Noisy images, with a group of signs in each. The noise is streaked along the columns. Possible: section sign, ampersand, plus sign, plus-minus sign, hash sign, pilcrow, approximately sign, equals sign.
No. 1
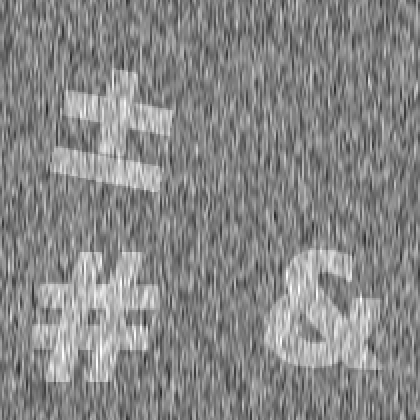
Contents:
top left: light plus-minus sign; bottom left: light hash sign; bottom right: light ampersand
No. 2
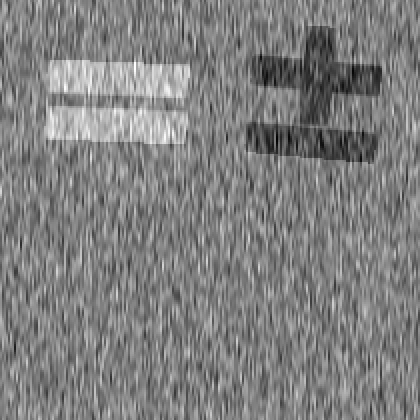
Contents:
top left: light equals sign; top right: dark plus-minus sign
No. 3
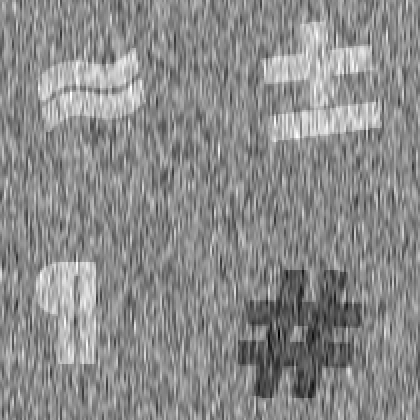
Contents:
top left: light approximately sign; top right: light plus-minus sign; bottom left: light pilcrow; bottom right: dark hash sign
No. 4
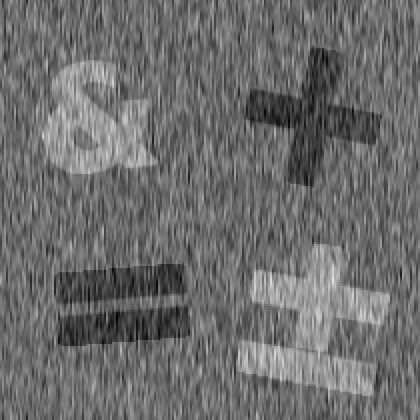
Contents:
top left: light ampersand; top right: dark plus sign; bottom left: dark equals sign; bottom right: light plus-minus sign
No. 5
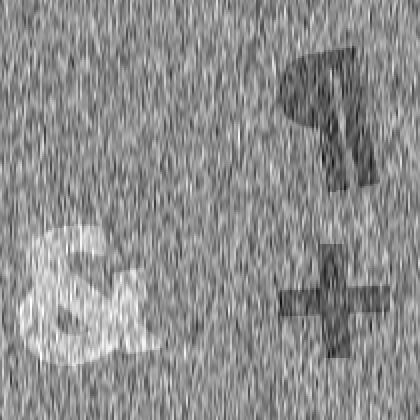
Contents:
top right: dark pilcrow; bottom left: light ampersand; bottom right: dark plus sign
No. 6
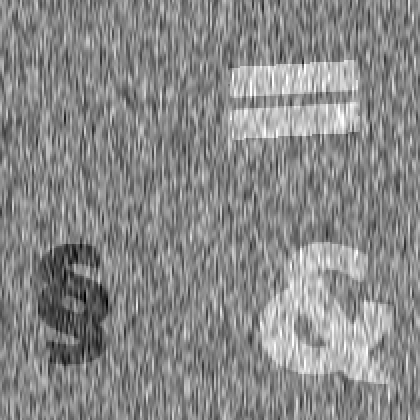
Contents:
top right: light equals sign; bottom left: dark section sign; bottom right: light ampersand
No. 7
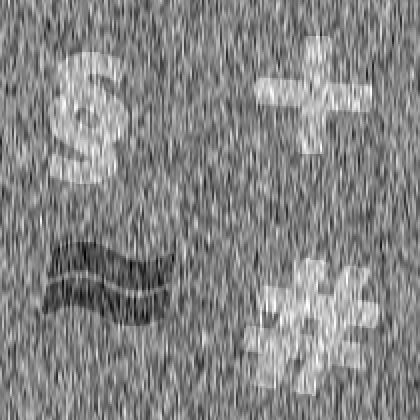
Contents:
top left: light section sign; top right: light plus sign; bottom left: dark approximately sign; bottom right: light hash sign
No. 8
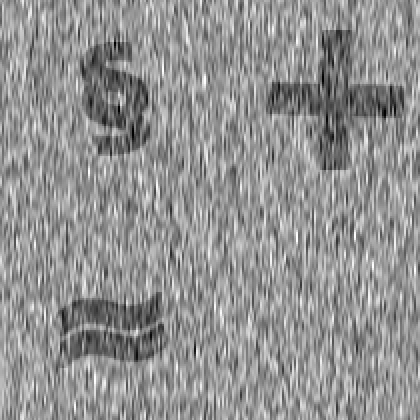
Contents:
top left: dark section sign; top right: dark plus sign; bottom left: dark approximately sign
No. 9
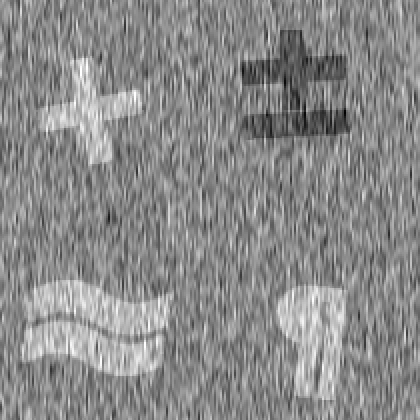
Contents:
top left: light plus sign; top right: dark plus-minus sign; bottom left: light approximately sign; bottom right: light pilcrow
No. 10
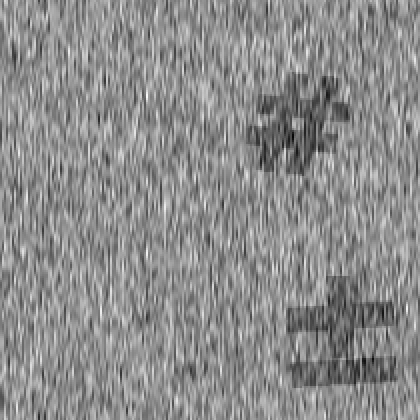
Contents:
top right: dark hash sign; bottom right: dark plus-minus sign
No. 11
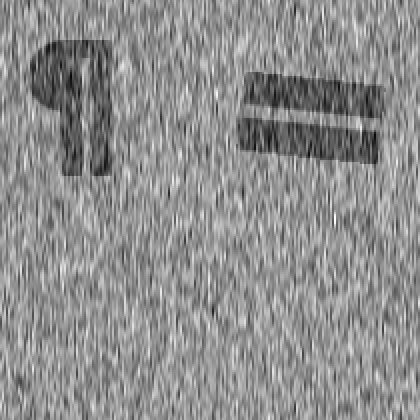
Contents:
top left: dark pilcrow; top right: dark equals sign
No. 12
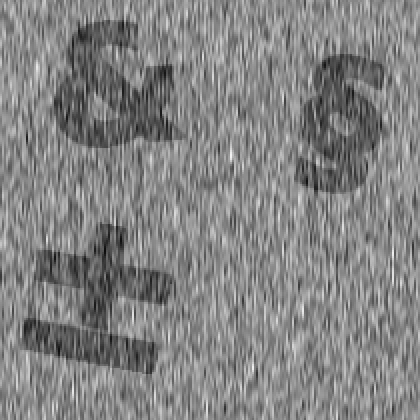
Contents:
top left: dark ampersand; top right: dark section sign; bottom left: dark plus-minus sign
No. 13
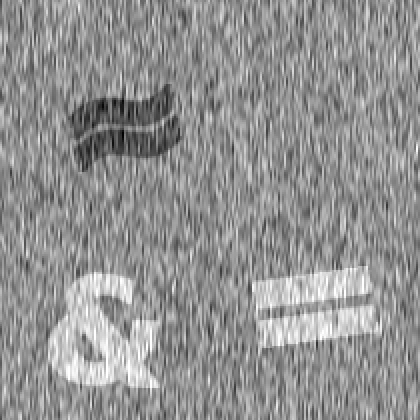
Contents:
top left: dark approximately sign; bottom left: light ampersand; bottom right: light equals sign
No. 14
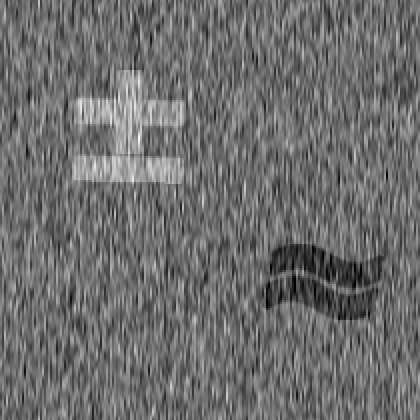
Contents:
top left: light plus-minus sign; bottom right: dark approximately sign
